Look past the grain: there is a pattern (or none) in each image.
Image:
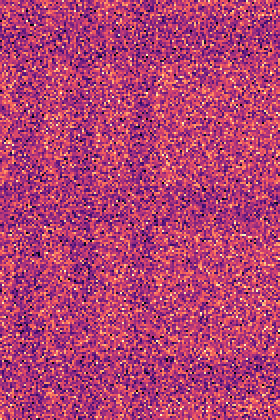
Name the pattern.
bands of rows crossing bands of columns
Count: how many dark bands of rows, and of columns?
3 and 3
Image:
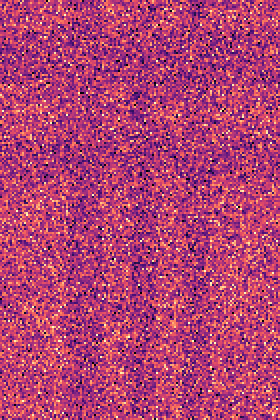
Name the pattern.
bands of rows crossing bands of columns
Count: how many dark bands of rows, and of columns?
2 and 3
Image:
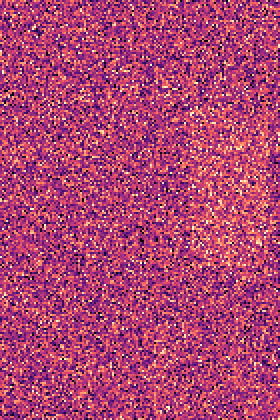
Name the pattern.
one block
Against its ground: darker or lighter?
lighter
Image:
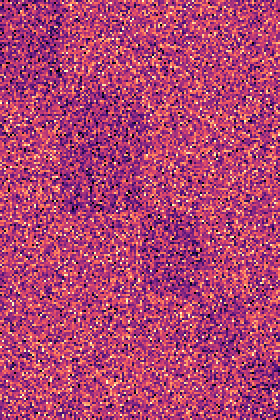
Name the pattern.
blocks along the diagonal
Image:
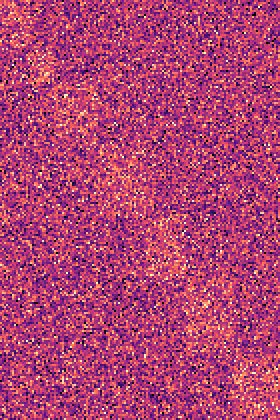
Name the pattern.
blocks along the diagonal
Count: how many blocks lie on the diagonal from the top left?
7
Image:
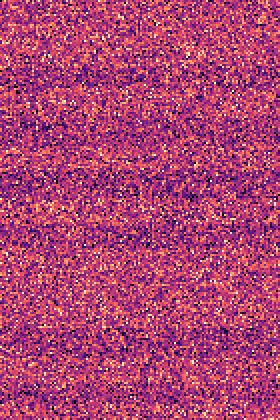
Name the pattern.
bands of rows
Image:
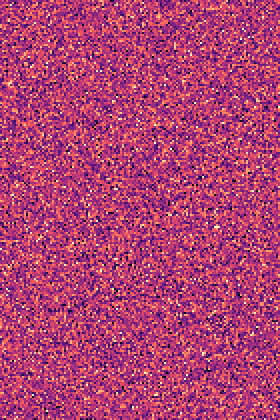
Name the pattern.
only noise
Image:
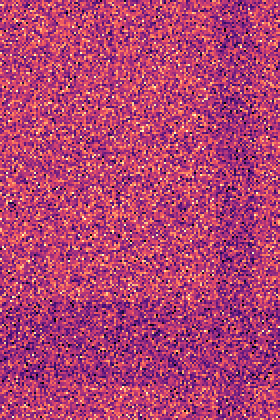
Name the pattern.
bands of rows crossing bands of columns
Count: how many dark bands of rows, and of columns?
1 and 1
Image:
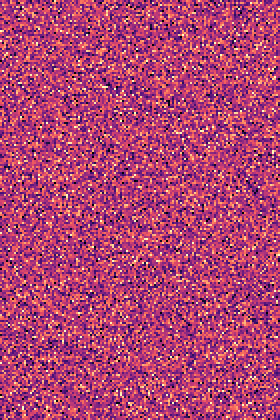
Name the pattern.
only noise
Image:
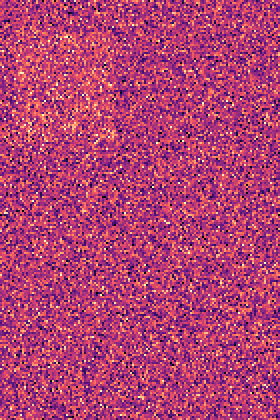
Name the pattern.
one block
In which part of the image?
top left
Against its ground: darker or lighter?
lighter
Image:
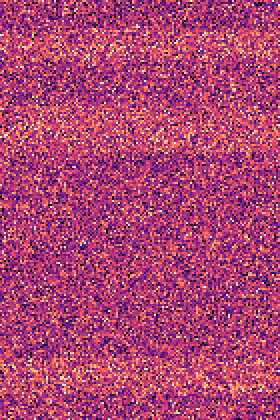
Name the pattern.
bands of rows
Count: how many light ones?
3
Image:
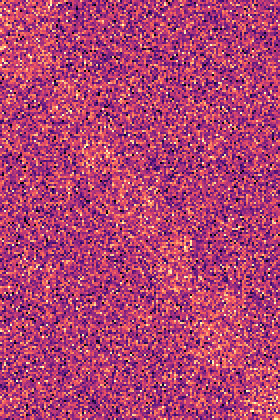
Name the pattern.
blocks along the diagonal
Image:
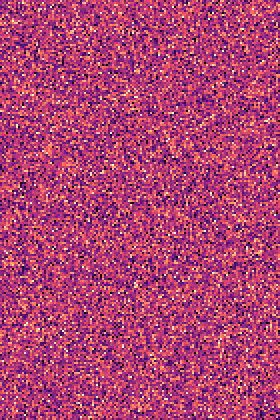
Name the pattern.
only noise
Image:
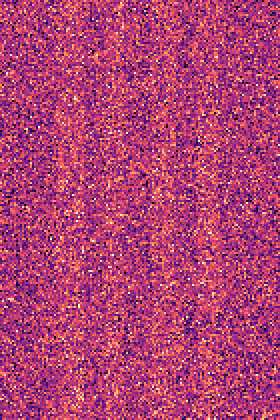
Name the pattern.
bands of columns
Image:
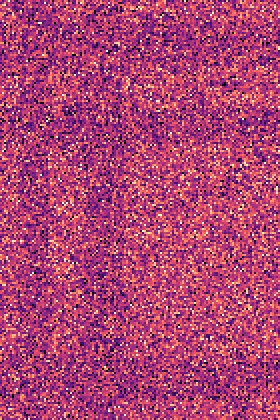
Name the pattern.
bands of rows crossing bands of columns
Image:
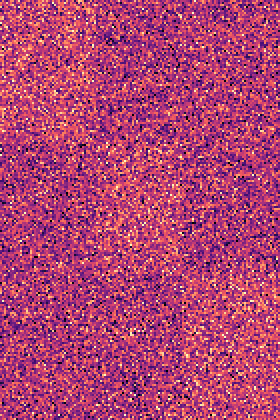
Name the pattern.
blocks along the diagonal
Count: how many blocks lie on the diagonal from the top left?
3
